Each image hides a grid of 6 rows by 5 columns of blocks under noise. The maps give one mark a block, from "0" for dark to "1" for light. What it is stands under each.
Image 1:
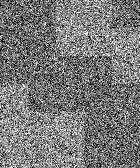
00110
00111
00001
10000
11100
11100
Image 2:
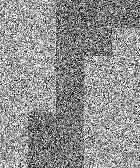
11000
11001
11011
11011
10011
10011
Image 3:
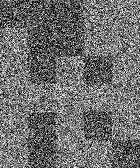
00011
10011
10101
11111
10101
10110
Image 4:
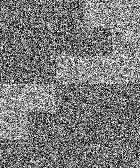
00011
00001
00111
11000
10000
00000
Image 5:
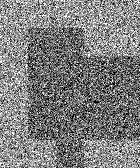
11111
10011
10000
10000
10000
11011
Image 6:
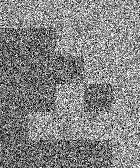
11111
00111
00011
00101
01111
00001
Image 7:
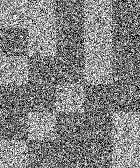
11010
01010
10010
00100
01001
10001
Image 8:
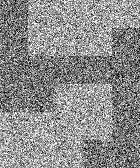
01111
01110
00000
00110
11110
11100
